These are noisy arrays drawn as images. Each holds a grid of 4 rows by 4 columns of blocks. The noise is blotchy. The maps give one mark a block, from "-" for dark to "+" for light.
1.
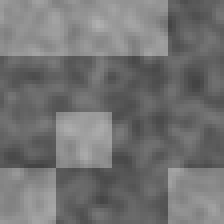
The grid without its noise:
+ + + -
- - - -
- + - -
+ - - +
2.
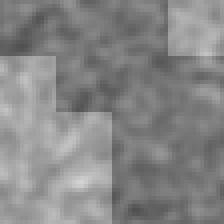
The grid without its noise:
- - - +
+ - - -
+ + - -
+ + - -
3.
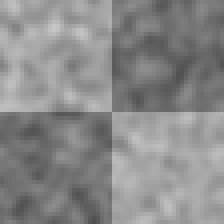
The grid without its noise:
+ + - -
+ + - -
- - + +
- - + +
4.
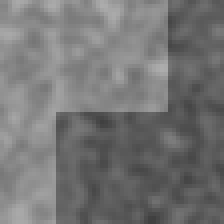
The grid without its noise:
+ + + -
+ + + -
+ - - -
+ - - -
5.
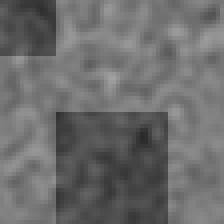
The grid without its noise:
- + + +
+ + + +
+ - - +
+ - - +
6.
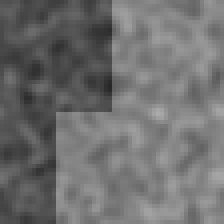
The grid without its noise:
- - + +
- - + +
- + + +
- + + +
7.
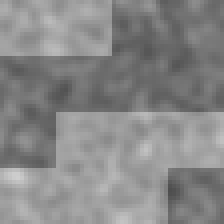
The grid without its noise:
+ + - -
- - - -
- + + +
+ + + -
